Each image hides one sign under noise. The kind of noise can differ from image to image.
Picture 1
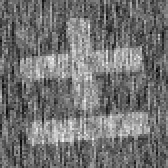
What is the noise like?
streaked along the columns
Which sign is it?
plus-minus sign
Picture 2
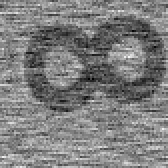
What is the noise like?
streaked along the rows
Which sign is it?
infinity sign
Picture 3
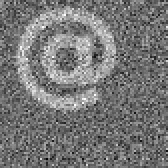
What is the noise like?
low rank plus noise
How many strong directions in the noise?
three or four
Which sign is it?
at sign
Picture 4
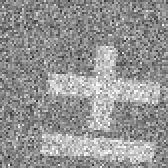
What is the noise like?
independent entries
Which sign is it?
plus-minus sign
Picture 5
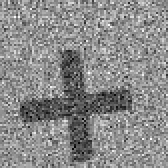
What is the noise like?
low rank plus noise
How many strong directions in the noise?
three or four
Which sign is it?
plus sign
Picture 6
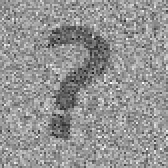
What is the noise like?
low rank plus noise
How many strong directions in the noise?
five to eight
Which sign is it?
question mark
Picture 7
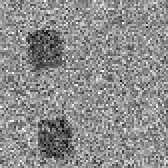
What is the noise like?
low rank plus noise
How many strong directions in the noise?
three or four
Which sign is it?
colon
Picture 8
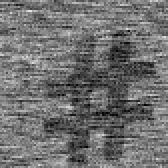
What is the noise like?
streaked along the rows
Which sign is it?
hash sign
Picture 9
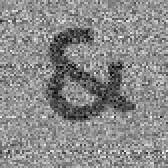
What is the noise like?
rows of uneven size
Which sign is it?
ampersand
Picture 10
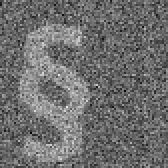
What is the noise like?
independent entries
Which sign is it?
section sign
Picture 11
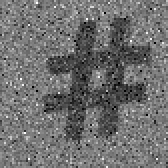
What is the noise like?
heavy tails
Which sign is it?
hash sign
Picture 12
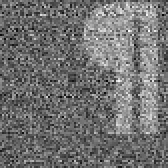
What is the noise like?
rows of uneven size
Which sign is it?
pilcrow
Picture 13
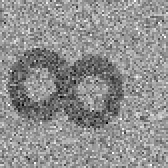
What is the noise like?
independent entries
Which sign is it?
infinity sign
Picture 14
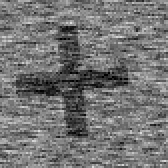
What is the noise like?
streaked along the rows
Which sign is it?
plus sign
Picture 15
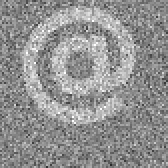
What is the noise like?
independent entries
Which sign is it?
at sign
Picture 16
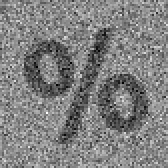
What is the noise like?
independent entries
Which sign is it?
percent sign
